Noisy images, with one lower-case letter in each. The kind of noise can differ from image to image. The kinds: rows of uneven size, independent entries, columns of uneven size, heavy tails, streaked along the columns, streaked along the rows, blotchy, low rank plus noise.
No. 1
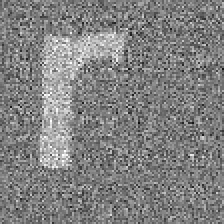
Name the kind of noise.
low rank plus noise
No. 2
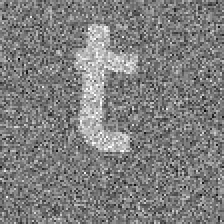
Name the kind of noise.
independent entries
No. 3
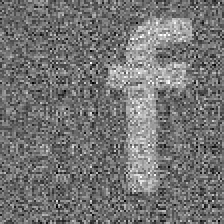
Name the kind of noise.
low rank plus noise
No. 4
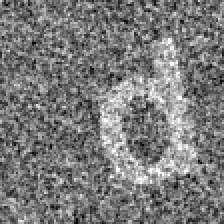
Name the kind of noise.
blotchy
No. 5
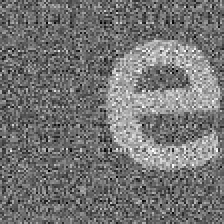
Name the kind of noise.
low rank plus noise
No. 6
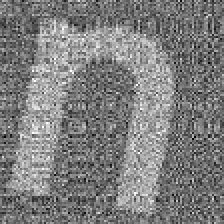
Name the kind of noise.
low rank plus noise
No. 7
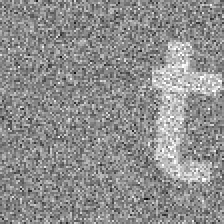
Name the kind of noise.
independent entries
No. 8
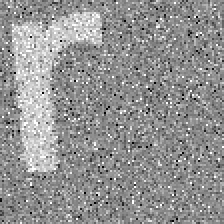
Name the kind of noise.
heavy tails
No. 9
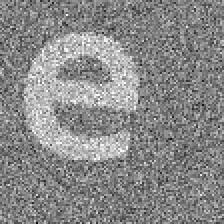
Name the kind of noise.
independent entries
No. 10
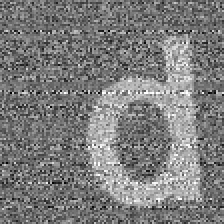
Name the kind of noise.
rows of uneven size
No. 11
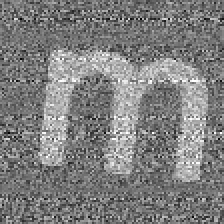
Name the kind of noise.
rows of uneven size
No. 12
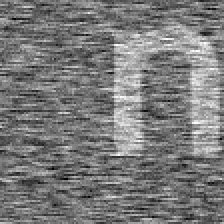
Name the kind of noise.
streaked along the rows
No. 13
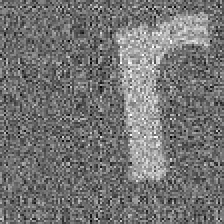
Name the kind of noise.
low rank plus noise
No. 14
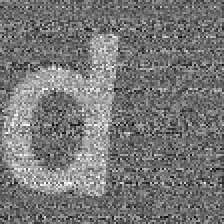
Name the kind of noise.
rows of uneven size
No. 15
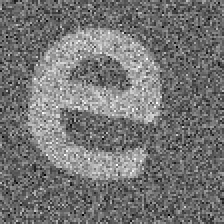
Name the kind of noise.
independent entries
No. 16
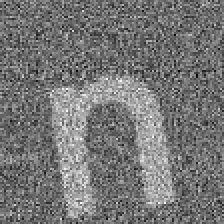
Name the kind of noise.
low rank plus noise
